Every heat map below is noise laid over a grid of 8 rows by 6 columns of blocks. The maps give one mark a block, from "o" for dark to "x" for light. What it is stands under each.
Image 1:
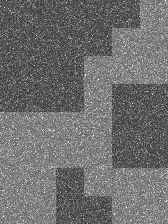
o o o o o x
o o o o x x
o o o x x x
o o o x o o
x x x x o o
x x x x o o
x x o x x x
x x o o x x
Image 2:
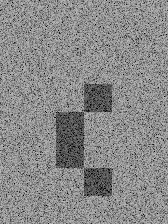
x x x x x x
x x x x x x
x x x x x x
x x x o x x
x x o x x x
x x o x x x
x x x o x x
x x x x x x
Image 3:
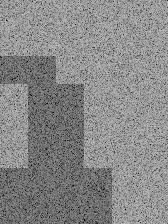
x x x x x x
x x x x x x
o o x x x x
x o o x x x
x o o x x x
x o o x x x
o o o o x x
o o o o x x
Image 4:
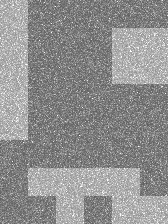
x o o o o o
x o o o x x
x o o o x x
x o o o o o
x o o o o o
o o o o o o
o x x x x o
o o x o x x
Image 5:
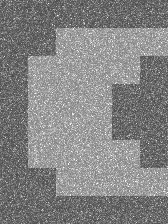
o o o o o o
o o x x x x
o x x x x o
o x x x o o
o x x x o o
o x x x x o
o o x x x x
o o o o o o
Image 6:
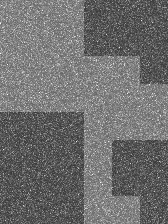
x x x o o o
x x x o o o
x x x x x o
x x x x x x
o o o x x x
o o o x o o
o o o x o o
o o o x x o
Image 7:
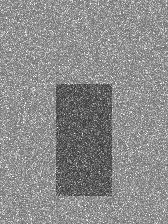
x x x x x x
x x x x x x
x x x x x x
x x o o x x
x x o o x x
x x o o x x
x x o o x x
x x x x x x
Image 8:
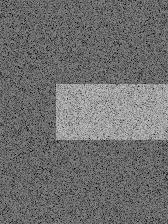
o o o o o o
o o o o o o
o o o o o o
o o x x x x
o o x x x x
o o o o o o
o o o o o o
o o o o o o
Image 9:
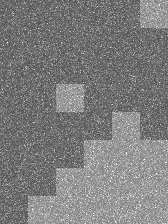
o o o o o x
o o o o o o
o o o o o o
o o x o o o
o o o o x o
o o o x x x
o o x x x x
o x x x x x
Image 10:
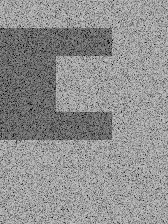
x x x x x x
o o o o x x
o o x x x x
o o x x x x
o o o o x x
x x x x x x
x x x x x x
x x x x x x
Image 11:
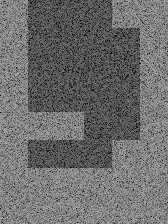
x o o o x x
x o o o o x
x o o o o x
x o o o o x
x x x o o x
x o o o x x
x x x x x x
x x x x x x
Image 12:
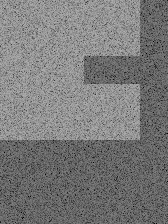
x x x x x o
x x x x x o
x x x o o o
x x x x x o
x x x x x o
o o o o o o
o o o o o o
o o o o o o
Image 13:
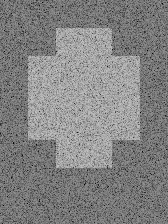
o o o o o o
o o x x o o
o x x x x o
o x x x x o
o x x x x o
o o x x o o
o o o o o o
o o o o o o
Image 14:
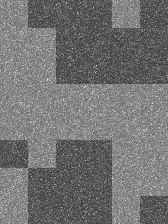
x o o o x o
x x o o o o
x x o o o o
x x x x x x
x x x x x x
o x o o x x
x o o o x x
x o o o x o
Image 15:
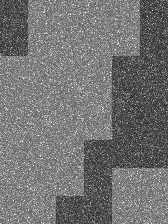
o x x x x o
o x x x x o
x x x x o o
x x x x o o
x x x x o o
x x x o o o
x x x o x x
x x o o x x
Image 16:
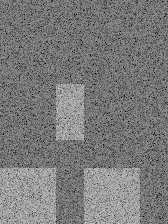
o o o o o o
o o o o o o
o o o o o o
o o x o o o
o o x o o o
o o o o o o
x x o x x o
x x o x x o
